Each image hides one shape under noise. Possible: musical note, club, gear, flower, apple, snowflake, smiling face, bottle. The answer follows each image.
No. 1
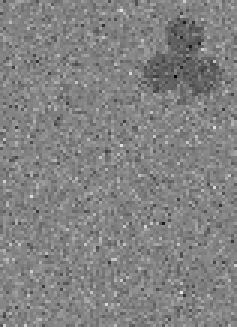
dark club, top right
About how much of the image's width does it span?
a third
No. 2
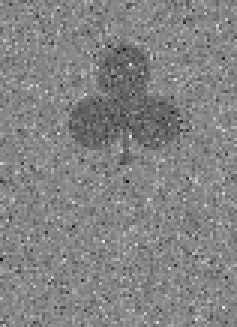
dark club
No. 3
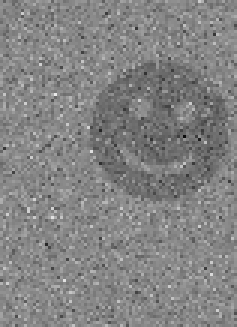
dark smiling face
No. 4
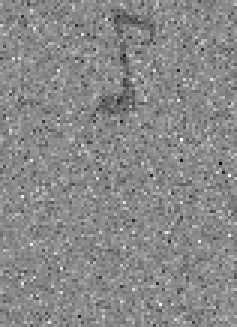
dark musical note, top middle
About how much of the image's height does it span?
a third
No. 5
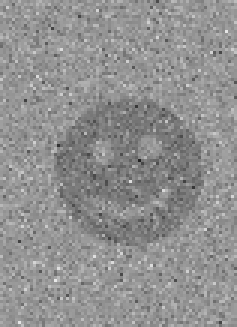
dark smiling face
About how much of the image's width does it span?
two thirds
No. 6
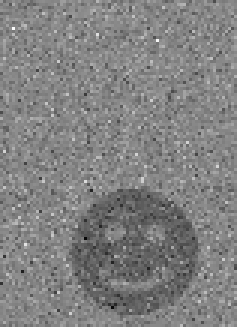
dark smiling face
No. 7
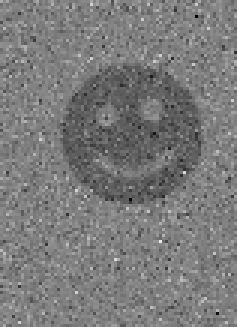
dark smiling face
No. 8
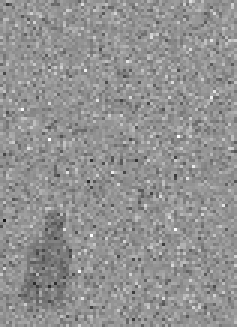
dark bottle, bottom left
